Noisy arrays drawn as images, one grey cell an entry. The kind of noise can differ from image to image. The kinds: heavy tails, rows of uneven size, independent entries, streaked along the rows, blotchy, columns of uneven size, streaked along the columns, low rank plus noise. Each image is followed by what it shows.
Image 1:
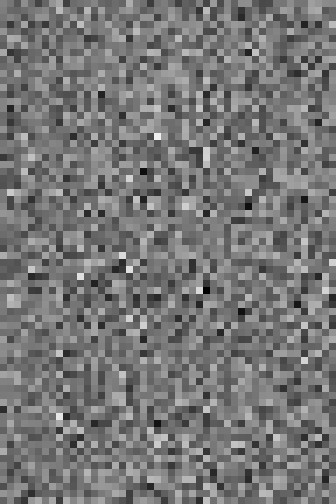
low rank plus noise
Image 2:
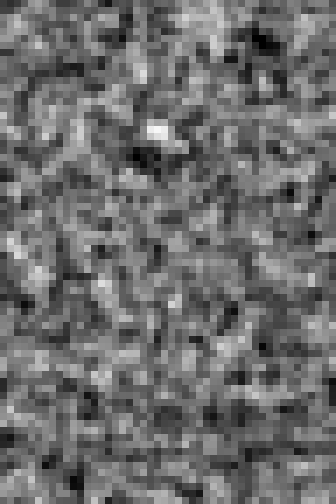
blotchy
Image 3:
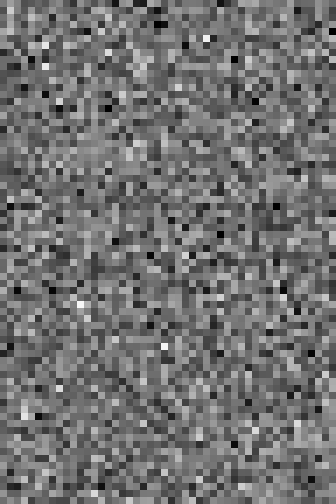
independent entries
